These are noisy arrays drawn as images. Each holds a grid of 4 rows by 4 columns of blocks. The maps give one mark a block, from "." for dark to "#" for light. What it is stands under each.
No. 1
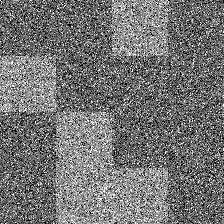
. . # .
# . . .
. # . .
. # # .
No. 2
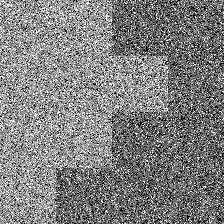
# # . .
# # # .
# # . .
# . . .
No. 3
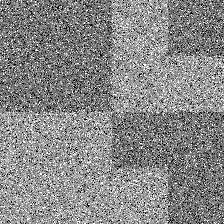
. . # .
. . # #
# # . .
# # # .
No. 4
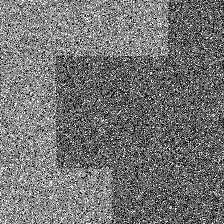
# # # .
# . . .
# . . .
# # . .
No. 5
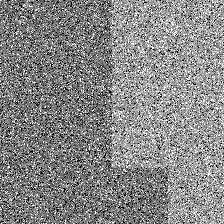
. . # #
. . # #
. . # #
. . . #
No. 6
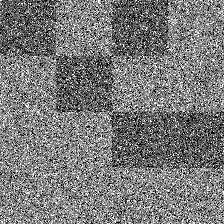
. # . #
# . # #
# # . .
# # # #
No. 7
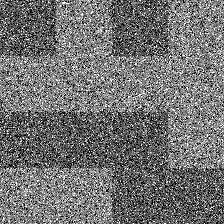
. # . #
# # # #
. . . #
# # . .
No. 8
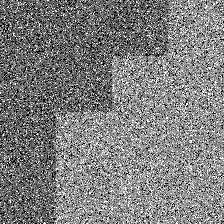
. . . #
. . # #
. # # #
. # # #
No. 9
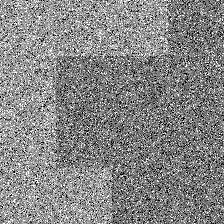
# # # .
# . . .
# . . .
# # . .
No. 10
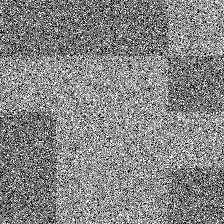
. . . #
# # # .
. # # #
. # # .
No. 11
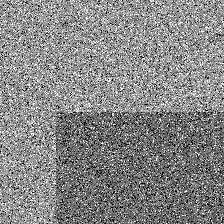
# # # #
# # # #
# . . .
# . . .
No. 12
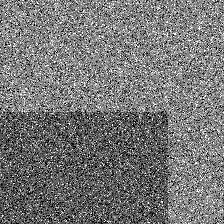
# # # #
# # # #
. . . #
. . . #
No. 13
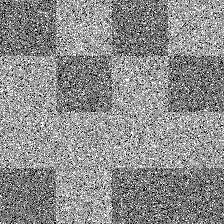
. # . #
# . # .
# # # #
. # . .
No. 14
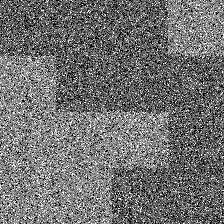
. . . #
# . . .
# # # .
# # . .
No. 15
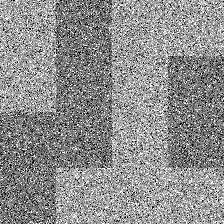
# . # #
# . # .
. . # .
. # # #
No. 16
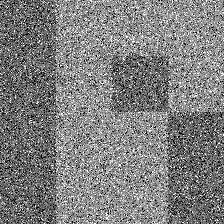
. # # #
. # . #
. # # .
. # # .
